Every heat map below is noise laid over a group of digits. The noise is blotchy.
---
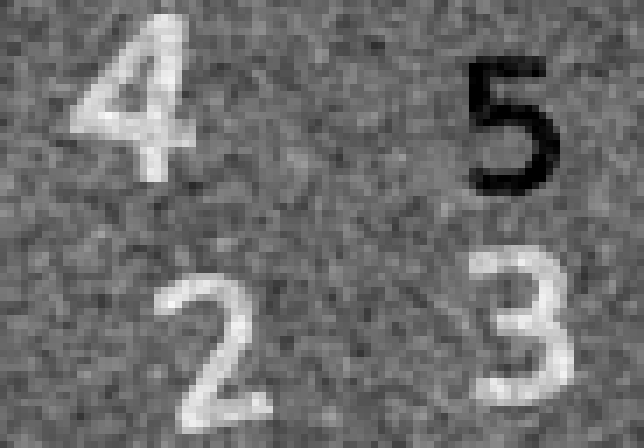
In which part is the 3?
bottom right
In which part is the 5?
top right
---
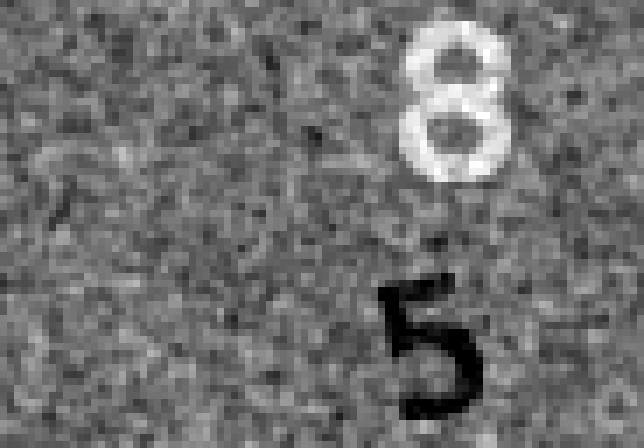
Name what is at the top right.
8
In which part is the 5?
bottom right
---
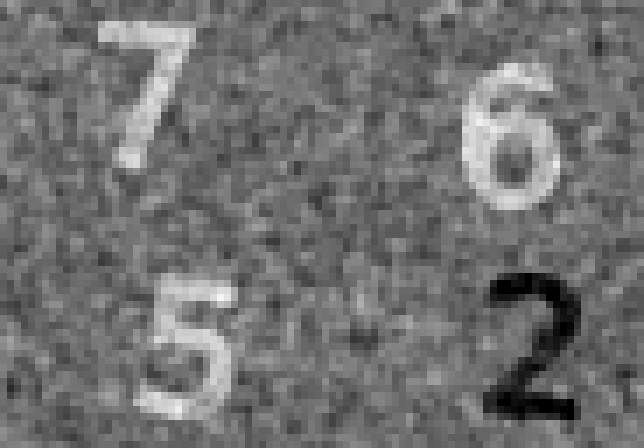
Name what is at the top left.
7
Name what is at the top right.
6
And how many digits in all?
4
